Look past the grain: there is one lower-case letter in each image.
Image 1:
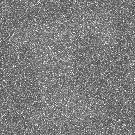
light r
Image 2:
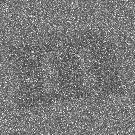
dark m
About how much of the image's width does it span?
nearly all
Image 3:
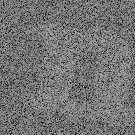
light n
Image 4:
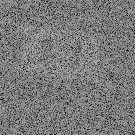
light m
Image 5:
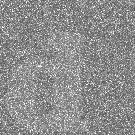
light d
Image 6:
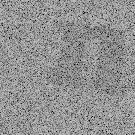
dark n
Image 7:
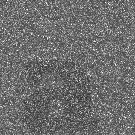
dark a
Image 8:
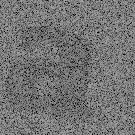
dark a
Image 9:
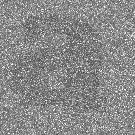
dark a
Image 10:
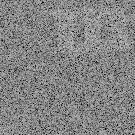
light m
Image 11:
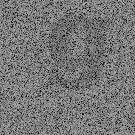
dark g
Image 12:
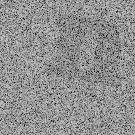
dark n
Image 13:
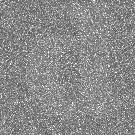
light d
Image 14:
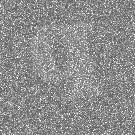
light q
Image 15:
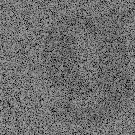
dark g
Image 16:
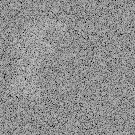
light f
